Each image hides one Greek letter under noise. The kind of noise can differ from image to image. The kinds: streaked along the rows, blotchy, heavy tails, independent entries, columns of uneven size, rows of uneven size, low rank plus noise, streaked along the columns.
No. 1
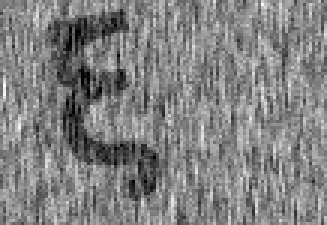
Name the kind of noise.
streaked along the columns
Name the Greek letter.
xi
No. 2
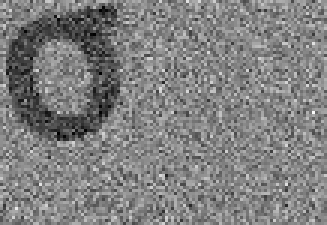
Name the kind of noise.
low rank plus noise
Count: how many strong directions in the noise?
three or four
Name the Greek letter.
sigma
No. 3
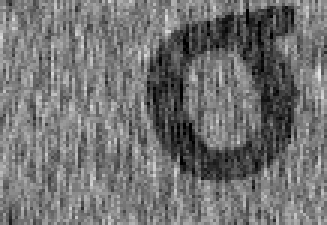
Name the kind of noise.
streaked along the columns
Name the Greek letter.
sigma
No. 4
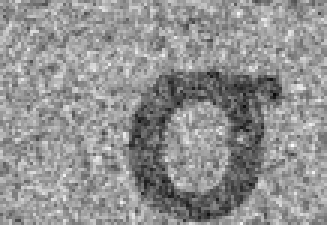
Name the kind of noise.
blotchy
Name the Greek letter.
sigma
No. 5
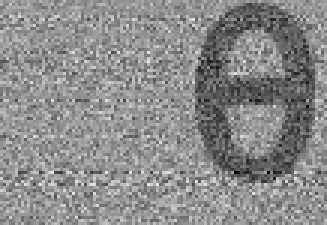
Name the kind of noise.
rows of uneven size
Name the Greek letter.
theta
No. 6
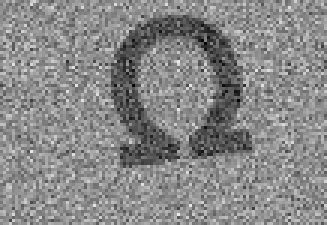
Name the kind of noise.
low rank plus noise
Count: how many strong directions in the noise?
three or four
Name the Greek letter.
omega
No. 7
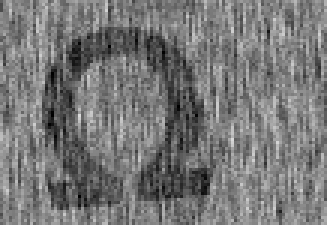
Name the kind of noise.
streaked along the columns
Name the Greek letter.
omega
